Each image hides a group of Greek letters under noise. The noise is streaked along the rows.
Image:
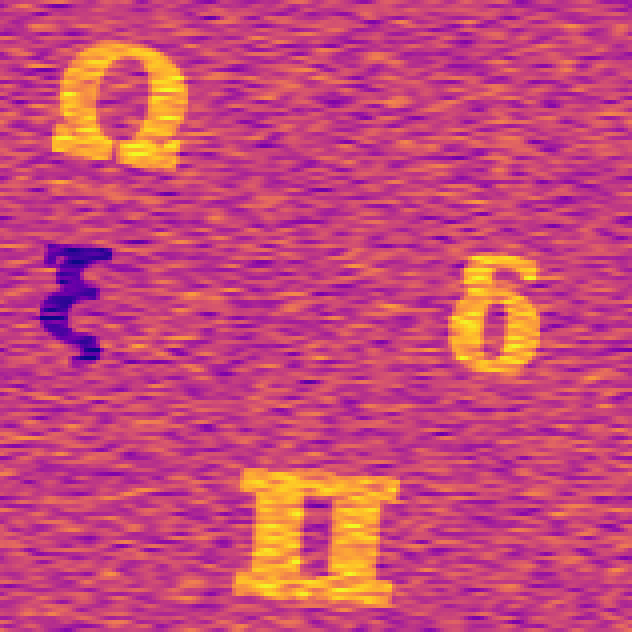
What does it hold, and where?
top left: light omega; middle left: dark xi; middle right: light delta; bottom middle: light pi
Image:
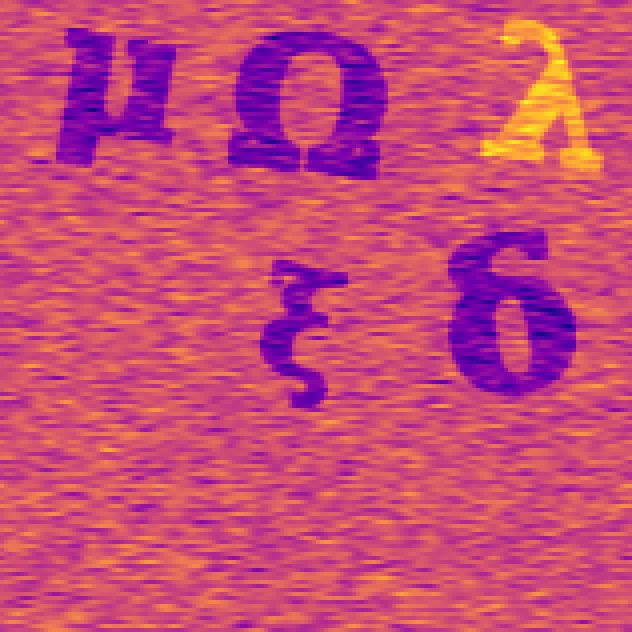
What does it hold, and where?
top left: dark mu; top middle: dark omega; top right: light lambda; centre: dark xi; middle right: dark delta
